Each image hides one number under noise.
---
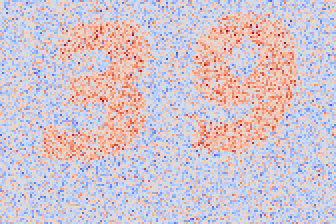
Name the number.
39
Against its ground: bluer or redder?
redder
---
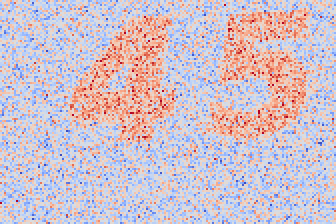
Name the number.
45
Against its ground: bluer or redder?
redder
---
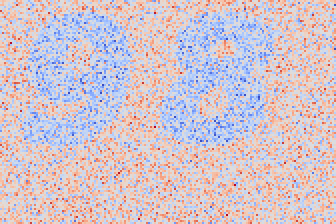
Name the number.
98
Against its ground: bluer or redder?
bluer
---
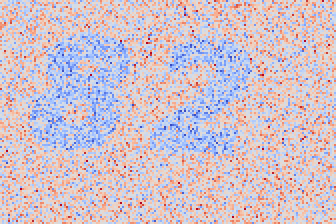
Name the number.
82
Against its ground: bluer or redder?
bluer
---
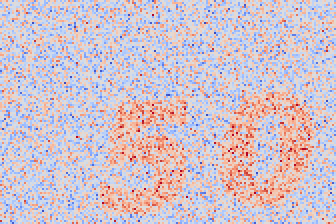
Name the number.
50
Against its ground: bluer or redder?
redder
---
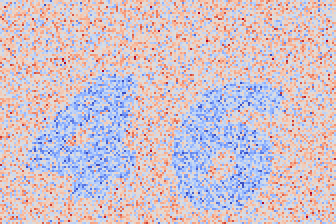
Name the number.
46
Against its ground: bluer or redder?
bluer
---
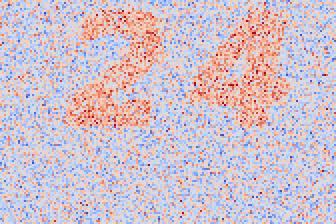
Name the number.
24
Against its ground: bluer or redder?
redder
